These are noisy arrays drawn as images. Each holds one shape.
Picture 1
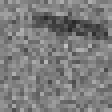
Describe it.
dark bar
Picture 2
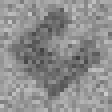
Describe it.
dark square with a notch
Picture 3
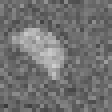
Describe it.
light half disc
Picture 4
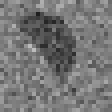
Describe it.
dark half disc
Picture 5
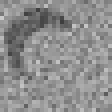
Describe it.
dark crescent
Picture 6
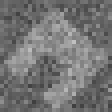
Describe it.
light square with a notch
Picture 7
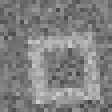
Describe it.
light square frame
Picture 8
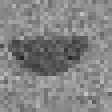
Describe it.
dark half disc
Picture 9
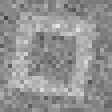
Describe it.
light square frame
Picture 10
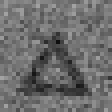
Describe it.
dark triangle frame
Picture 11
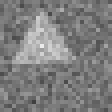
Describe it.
light triangle
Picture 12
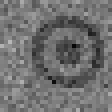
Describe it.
dark bullseye
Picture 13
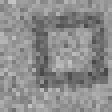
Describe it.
dark square frame
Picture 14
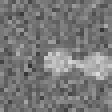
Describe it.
light dumbbell
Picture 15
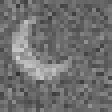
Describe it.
light crescent
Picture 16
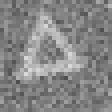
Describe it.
light triangle frame
